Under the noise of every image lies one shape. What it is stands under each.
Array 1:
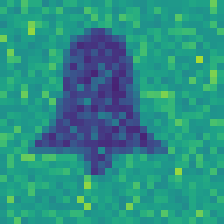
bell
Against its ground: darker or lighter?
darker
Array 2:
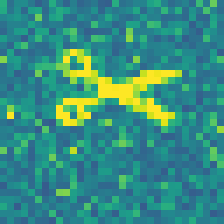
pair of scissors
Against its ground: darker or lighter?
lighter
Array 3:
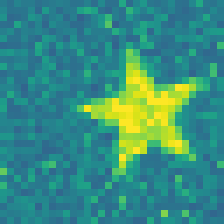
star
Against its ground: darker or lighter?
lighter
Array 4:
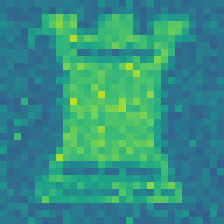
chess rook
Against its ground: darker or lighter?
lighter
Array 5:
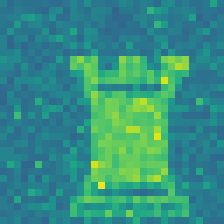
chess rook
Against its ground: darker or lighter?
lighter
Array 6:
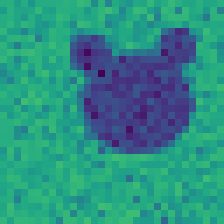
bear's head
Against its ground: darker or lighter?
darker
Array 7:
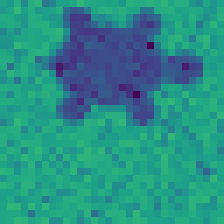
turtle
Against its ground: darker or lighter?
darker
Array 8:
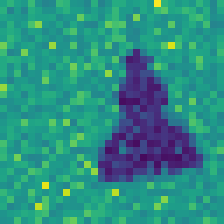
chess pawn
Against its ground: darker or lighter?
darker
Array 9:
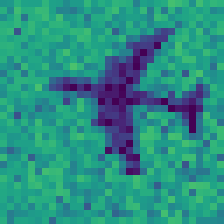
airplane
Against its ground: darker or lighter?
darker
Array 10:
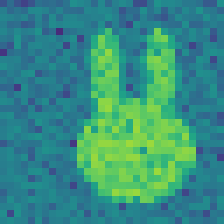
rabbit's head
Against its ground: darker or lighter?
lighter
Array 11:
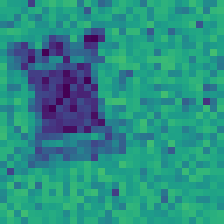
chess rook
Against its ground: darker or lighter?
darker
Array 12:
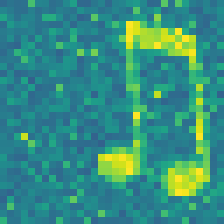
pair of musical notes
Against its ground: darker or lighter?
lighter
